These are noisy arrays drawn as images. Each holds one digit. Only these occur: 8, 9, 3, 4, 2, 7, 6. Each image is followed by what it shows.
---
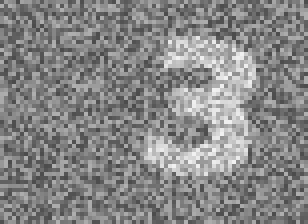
light 3
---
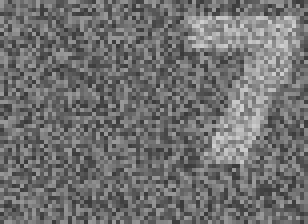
light 7
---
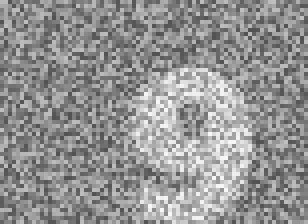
light 9
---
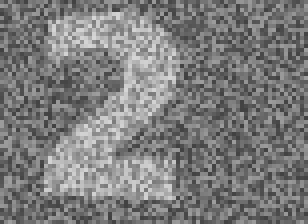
light 2
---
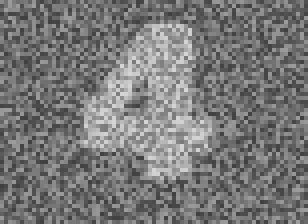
light 4
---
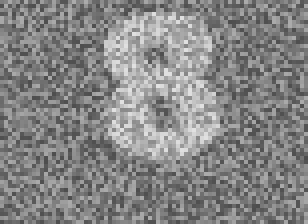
light 8
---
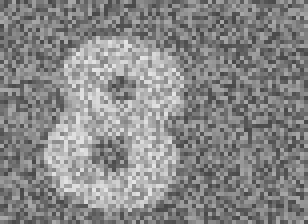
light 8
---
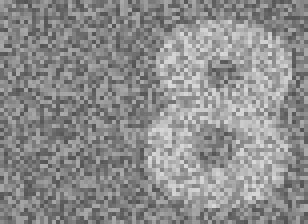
light 8
